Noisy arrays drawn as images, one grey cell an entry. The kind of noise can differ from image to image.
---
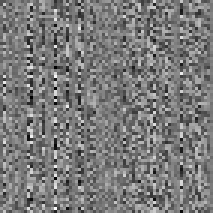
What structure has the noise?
columns of uneven size
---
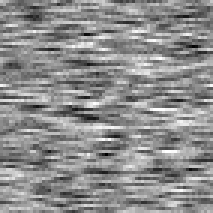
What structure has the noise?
streaked along the rows
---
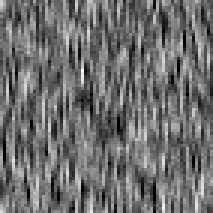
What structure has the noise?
streaked along the columns
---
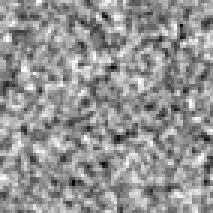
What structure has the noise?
blotchy
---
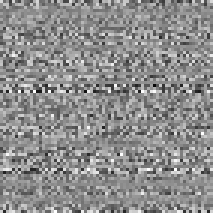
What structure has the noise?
rows of uneven size
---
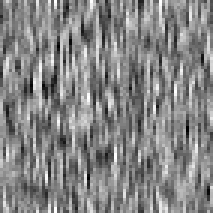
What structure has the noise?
streaked along the columns
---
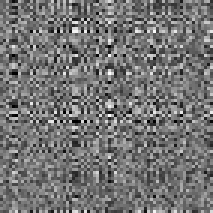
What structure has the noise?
low rank plus noise
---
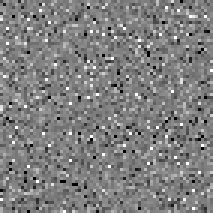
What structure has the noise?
heavy tails
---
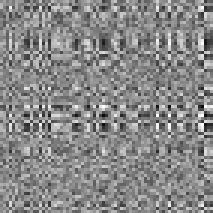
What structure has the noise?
low rank plus noise
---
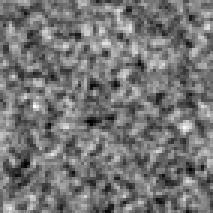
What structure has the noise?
blotchy
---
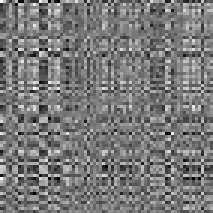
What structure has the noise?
low rank plus noise
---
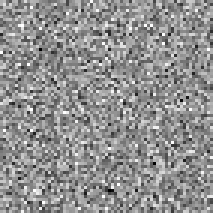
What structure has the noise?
independent entries
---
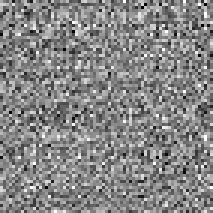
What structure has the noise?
low rank plus noise
